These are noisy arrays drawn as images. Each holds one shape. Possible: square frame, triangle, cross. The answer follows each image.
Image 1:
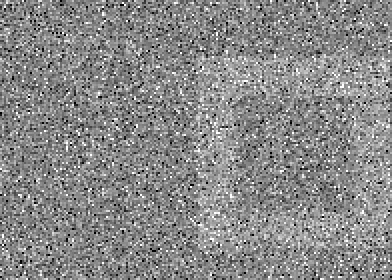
square frame
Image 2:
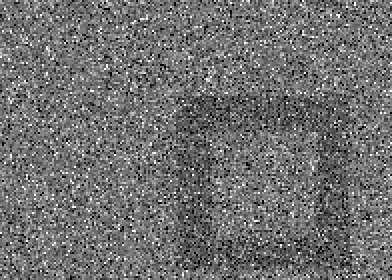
square frame
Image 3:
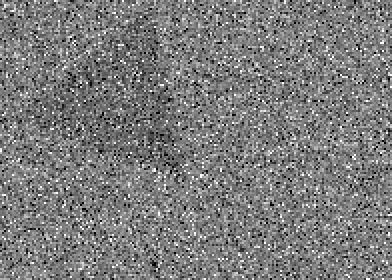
triangle
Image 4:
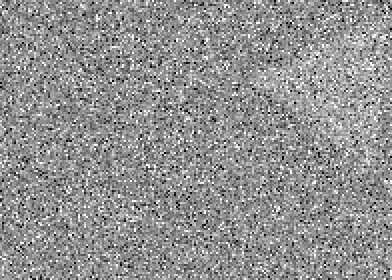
triangle
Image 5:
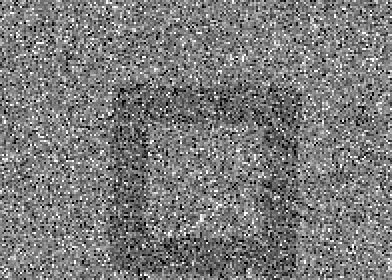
square frame
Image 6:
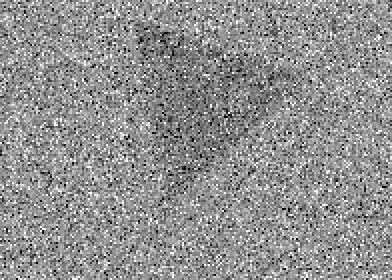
triangle
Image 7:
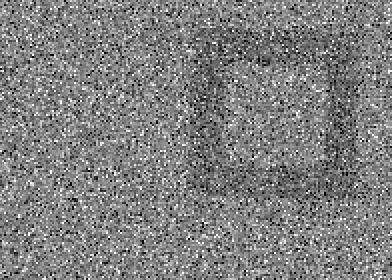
square frame
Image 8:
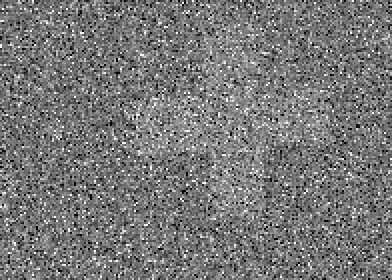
cross
